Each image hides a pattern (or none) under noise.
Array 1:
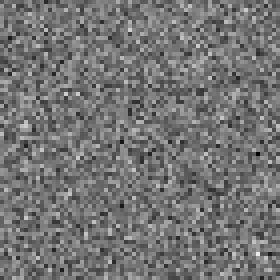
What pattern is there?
only noise
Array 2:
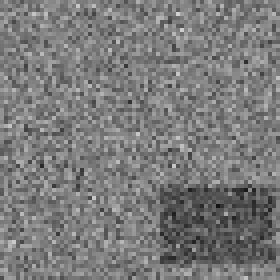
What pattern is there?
one block
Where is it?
bottom right
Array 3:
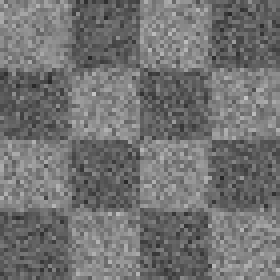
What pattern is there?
a checkerboard
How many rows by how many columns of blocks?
4 by 4
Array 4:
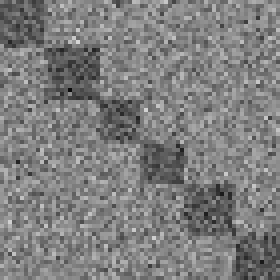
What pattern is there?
blocks along the diagonal
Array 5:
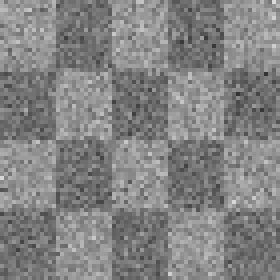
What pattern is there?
a checkerboard
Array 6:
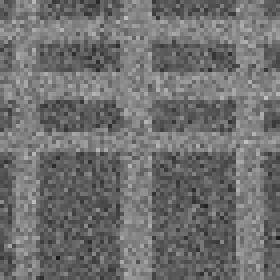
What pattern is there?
bands of rows crossing bands of columns
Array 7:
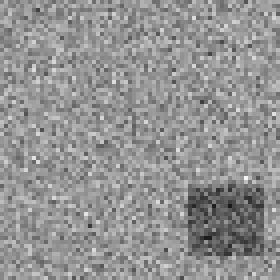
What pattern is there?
one block
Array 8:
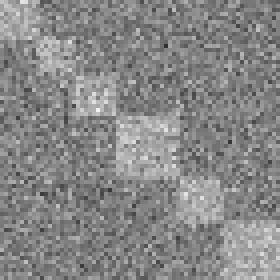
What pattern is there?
blocks along the diagonal
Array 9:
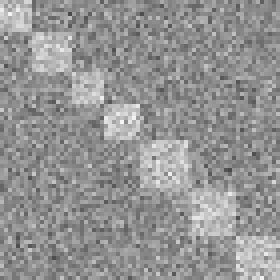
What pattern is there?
blocks along the diagonal
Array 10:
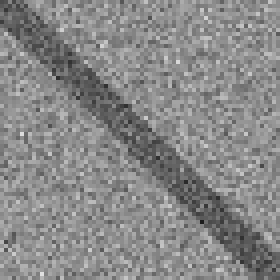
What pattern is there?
a diagonal band
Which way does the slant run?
top left to bottom right
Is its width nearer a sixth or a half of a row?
a sixth
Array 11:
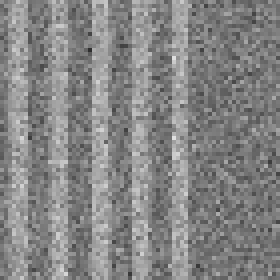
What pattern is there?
bands of columns
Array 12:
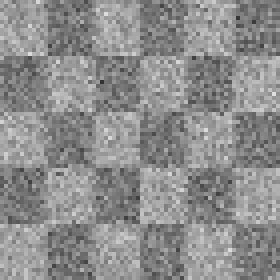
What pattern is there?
a checkerboard
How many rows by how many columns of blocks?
5 by 6
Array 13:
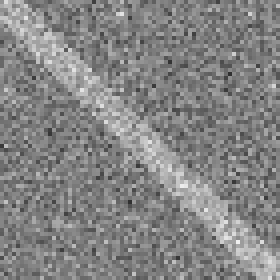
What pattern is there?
a diagonal band
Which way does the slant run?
top left to bottom right
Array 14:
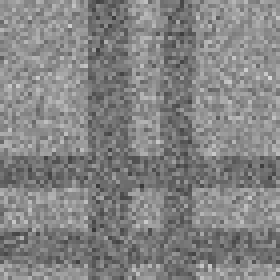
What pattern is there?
bands of rows crossing bands of columns
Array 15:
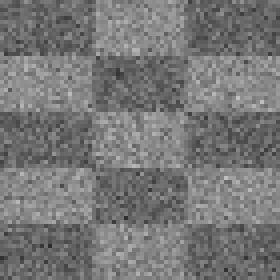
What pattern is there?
a checkerboard
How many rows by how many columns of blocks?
5 by 3
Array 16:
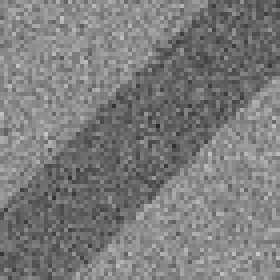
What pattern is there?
a diagonal band
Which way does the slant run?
bottom left to top right
